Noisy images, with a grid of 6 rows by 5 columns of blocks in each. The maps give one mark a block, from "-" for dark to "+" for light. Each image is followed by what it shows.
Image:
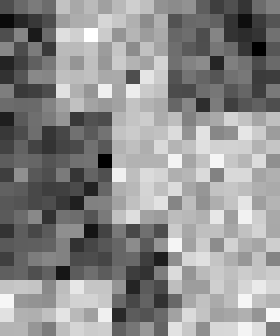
-++--
-++--
--+++
--+++
---++
++-++
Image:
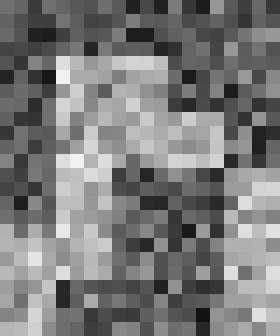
-----
-++--
-+++-
-+--+
++--+
+---+
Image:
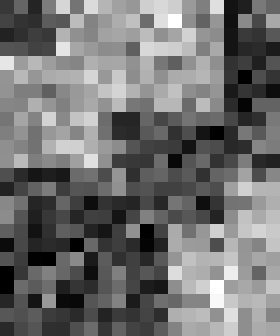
-+++-
++++-
++---
----+
---++
---++
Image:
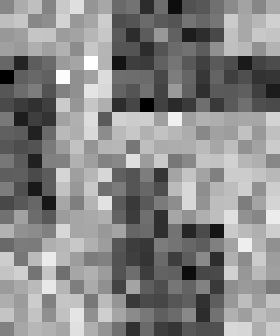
++--+
-+---
-++++
-+-++
++--+
++--+
